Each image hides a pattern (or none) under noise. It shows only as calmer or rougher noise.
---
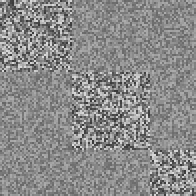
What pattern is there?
blocks along the diagonal
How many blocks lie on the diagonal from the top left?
3
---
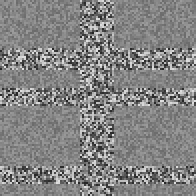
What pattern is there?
bands of rows crossing bands of columns
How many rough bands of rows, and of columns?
3 and 1
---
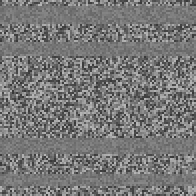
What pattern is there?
bands of rows
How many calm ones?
4
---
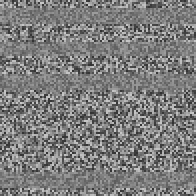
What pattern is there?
bands of rows
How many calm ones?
4
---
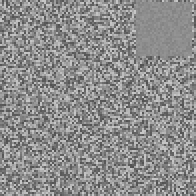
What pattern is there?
one block
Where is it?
top right
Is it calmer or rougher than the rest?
calmer
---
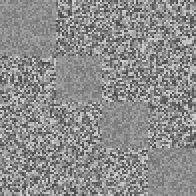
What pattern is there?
blocks along the diagonal
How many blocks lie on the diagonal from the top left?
4
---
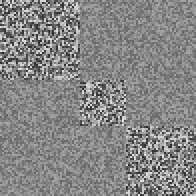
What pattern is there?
blocks along the diagonal
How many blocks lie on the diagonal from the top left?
3
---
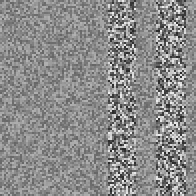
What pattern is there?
bands of columns
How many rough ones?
2
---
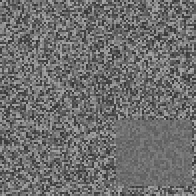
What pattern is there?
one block
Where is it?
bottom right
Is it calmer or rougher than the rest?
calmer
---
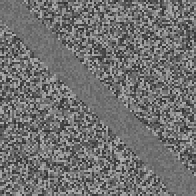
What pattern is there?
a diagonal band
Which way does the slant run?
top left to bottom right
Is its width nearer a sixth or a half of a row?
a sixth
